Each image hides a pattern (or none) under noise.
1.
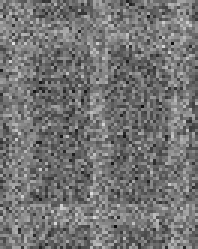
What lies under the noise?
bands of rows crossing bands of columns
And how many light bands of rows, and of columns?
2 and 3
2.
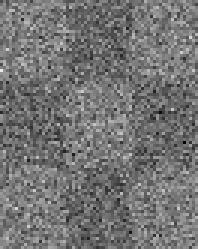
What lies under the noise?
a checkerboard
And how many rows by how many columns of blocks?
3 by 3
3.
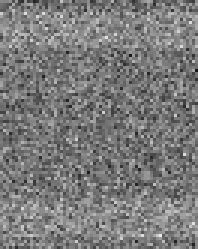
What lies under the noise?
bands of rows
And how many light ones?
2
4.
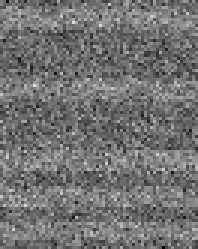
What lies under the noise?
bands of rows
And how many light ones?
5
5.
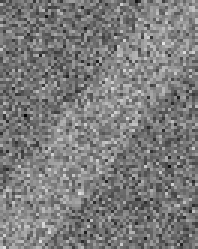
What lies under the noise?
a diagonal band
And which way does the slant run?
bottom left to top right
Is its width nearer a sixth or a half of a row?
a half
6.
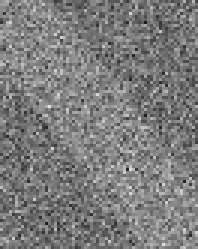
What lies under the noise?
a diagonal band
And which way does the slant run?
top left to bottom right
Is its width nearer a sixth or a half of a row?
a half
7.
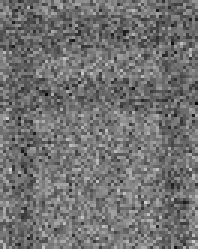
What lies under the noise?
bands of rows crossing bands of columns
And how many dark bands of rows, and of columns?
2 and 2
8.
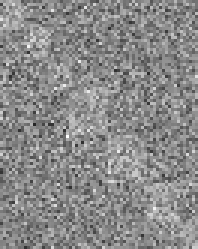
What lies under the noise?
blocks along the diagonal
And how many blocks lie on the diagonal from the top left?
7
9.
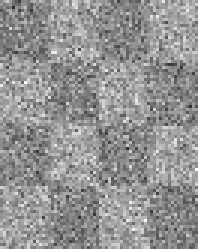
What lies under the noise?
a checkerboard
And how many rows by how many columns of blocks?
4 by 4
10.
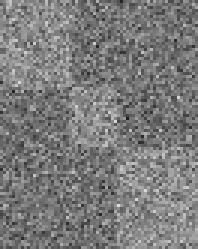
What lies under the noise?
blocks along the diagonal
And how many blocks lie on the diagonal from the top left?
3
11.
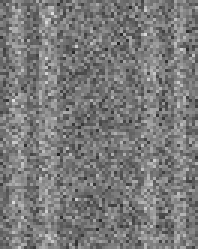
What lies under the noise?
bands of columns
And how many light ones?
4
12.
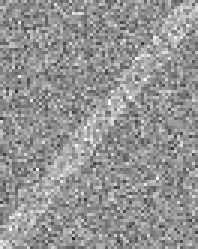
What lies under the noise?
a diagonal band
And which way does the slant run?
bottom left to top right
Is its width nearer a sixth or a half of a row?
a sixth
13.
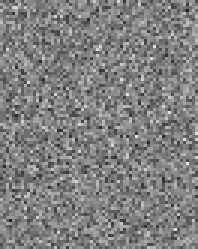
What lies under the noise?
only noise
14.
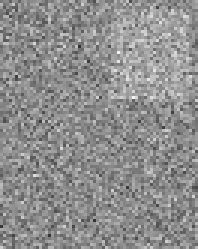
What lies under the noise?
one block
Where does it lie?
top right
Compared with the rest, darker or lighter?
lighter
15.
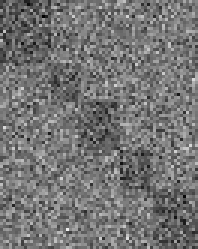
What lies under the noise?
blocks along the diagonal
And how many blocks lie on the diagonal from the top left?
5
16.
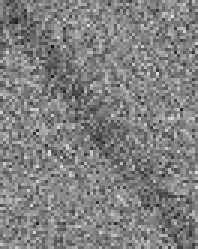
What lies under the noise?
a diagonal band
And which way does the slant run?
top left to bottom right
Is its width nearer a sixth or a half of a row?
a sixth
